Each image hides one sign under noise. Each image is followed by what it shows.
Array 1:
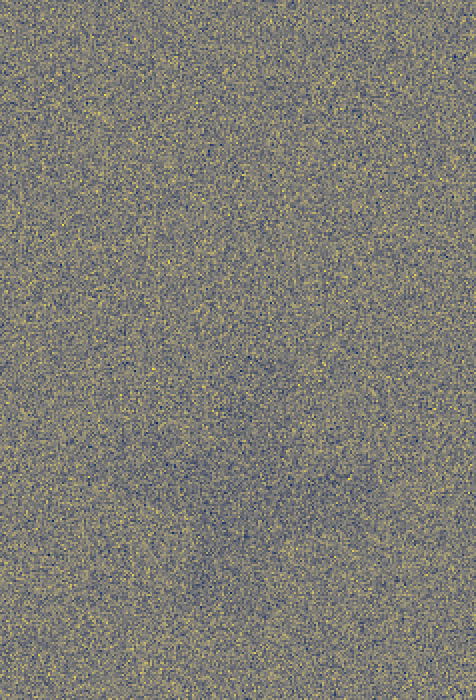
plus sign
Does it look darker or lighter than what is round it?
darker
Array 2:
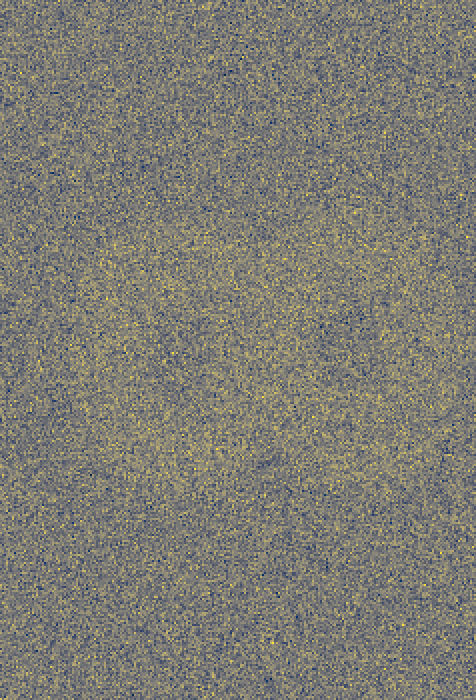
infinity sign
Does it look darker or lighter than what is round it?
lighter
